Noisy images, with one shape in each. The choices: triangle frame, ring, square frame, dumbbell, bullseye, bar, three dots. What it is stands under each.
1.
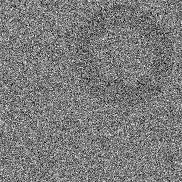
ring
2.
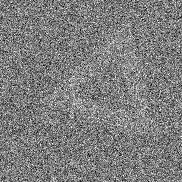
triangle frame
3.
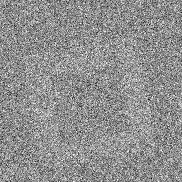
square frame
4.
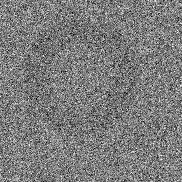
ring
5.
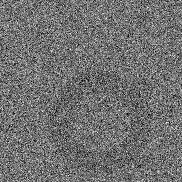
ring
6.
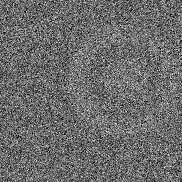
bullseye
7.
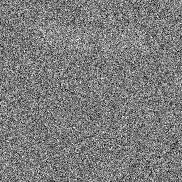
bar
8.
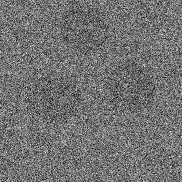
three dots
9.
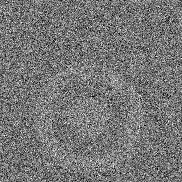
bullseye
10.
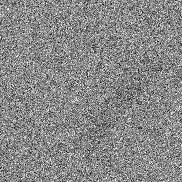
bar
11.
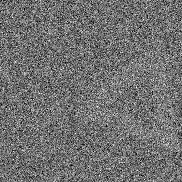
triangle frame
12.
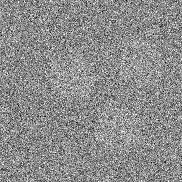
three dots
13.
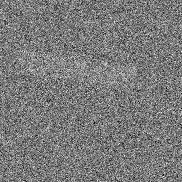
bar
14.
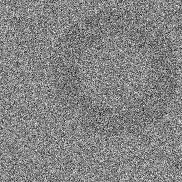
ring
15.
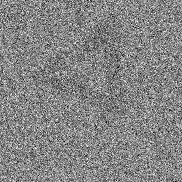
triangle frame
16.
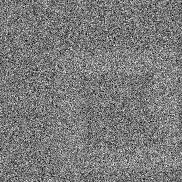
square frame
